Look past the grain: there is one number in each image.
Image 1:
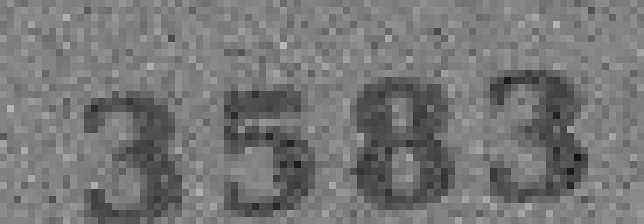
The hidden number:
3583
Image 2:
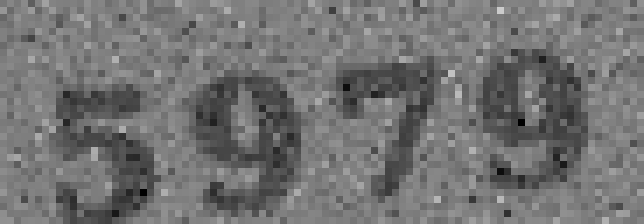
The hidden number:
5979
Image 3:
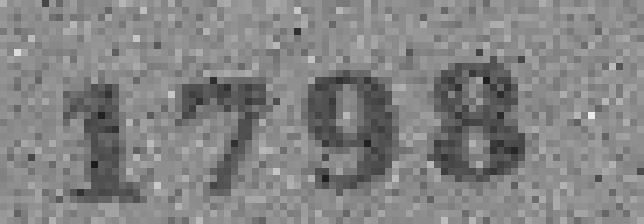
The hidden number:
1798
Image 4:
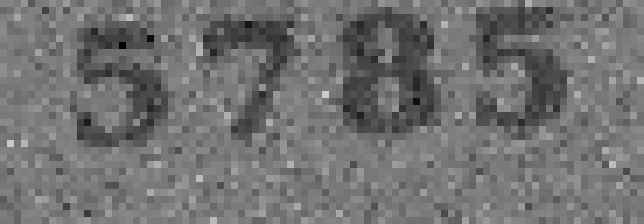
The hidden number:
5785
